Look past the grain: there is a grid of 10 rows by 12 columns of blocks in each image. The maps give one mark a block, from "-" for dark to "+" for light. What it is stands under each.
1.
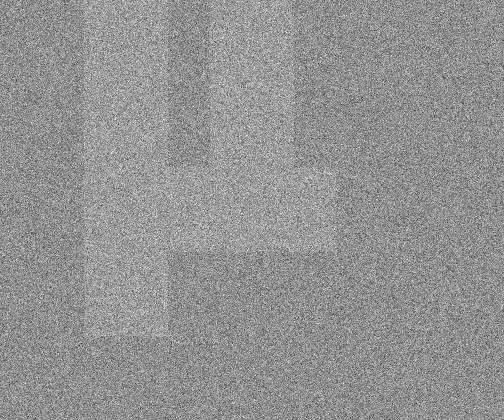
- - + + - + + - - - - -
- - + + - + + - - - - -
- - + + - + + - - - - -
- - + + - + + - - - - -
- - + + + + + + - - - -
- - + + + + + + - - - -
- - + + - - - - - - - -
- - + + - - - - - - - -
- - - - - - - - - - - -
- - - - - - - - - - - -
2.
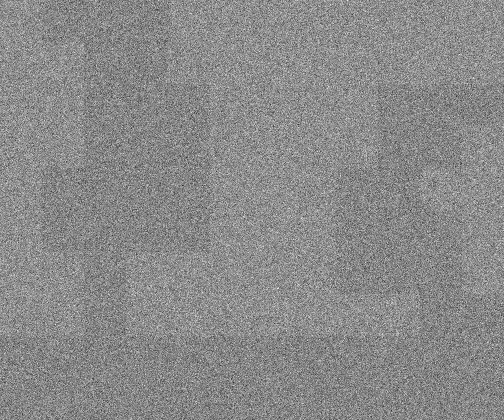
+ - - - + + + + + + + +
+ + - - + + + + + + + +
+ + - - - + + + + - - -
+ + - - - + + + + - - +
+ - - - - + + + - - + +
+ - - - - + + + - - - +
+ + - + + + + + - - - +
+ + - + + + + + + + - -
- - - - - - - - - - - -
- - - - - - - - - - - -
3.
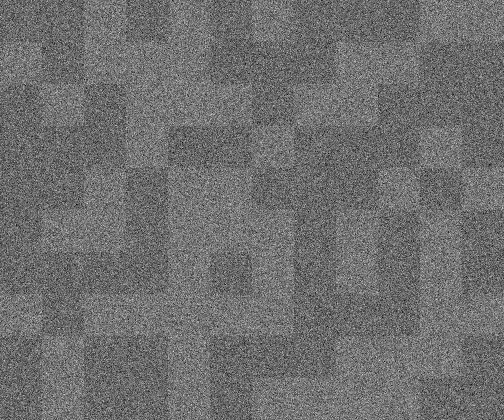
- - + - + - + - - - + +
+ - + + + - - - + + - -
- + - + + + - + + - - -
- - - + - - + - - - + -
- - + - + + - - - + - +
- + + - + + + - + - + -
- - - - + - + - + - + -
+ - + + + + + - - - + +
- + - - + - - - + + + -
- + - - + - + + + + - -
